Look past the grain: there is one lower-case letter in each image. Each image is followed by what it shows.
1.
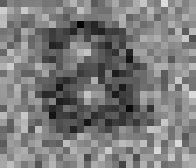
a
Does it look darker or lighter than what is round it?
darker
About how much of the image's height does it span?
two thirds
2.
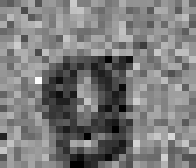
g
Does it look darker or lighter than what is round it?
darker
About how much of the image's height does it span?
two thirds
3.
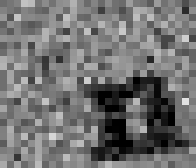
n
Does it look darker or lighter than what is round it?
darker
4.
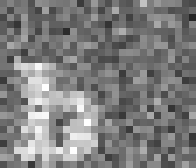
b
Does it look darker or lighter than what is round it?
lighter
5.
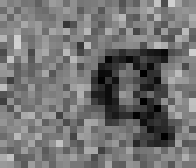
q
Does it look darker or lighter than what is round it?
darker
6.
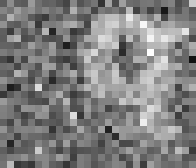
q
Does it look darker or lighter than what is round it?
lighter
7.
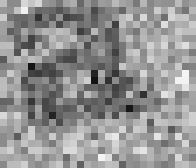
a
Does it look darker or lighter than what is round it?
darker
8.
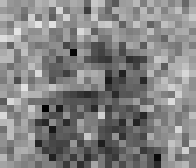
a
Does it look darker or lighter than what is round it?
darker
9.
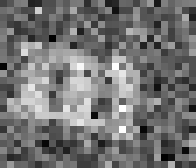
m
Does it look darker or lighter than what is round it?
lighter
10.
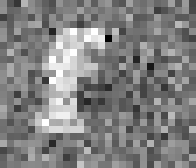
f
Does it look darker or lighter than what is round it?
lighter
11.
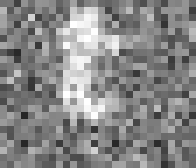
t
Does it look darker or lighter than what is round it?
lighter
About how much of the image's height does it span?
two thirds
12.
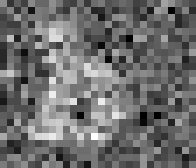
b
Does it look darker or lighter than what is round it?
lighter
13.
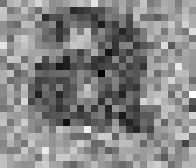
a
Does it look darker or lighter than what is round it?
darker
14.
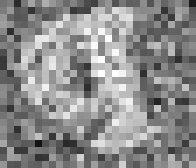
q
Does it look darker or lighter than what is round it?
lighter
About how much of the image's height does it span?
nearly all
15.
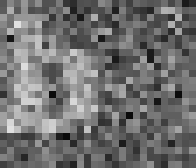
b
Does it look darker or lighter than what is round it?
lighter
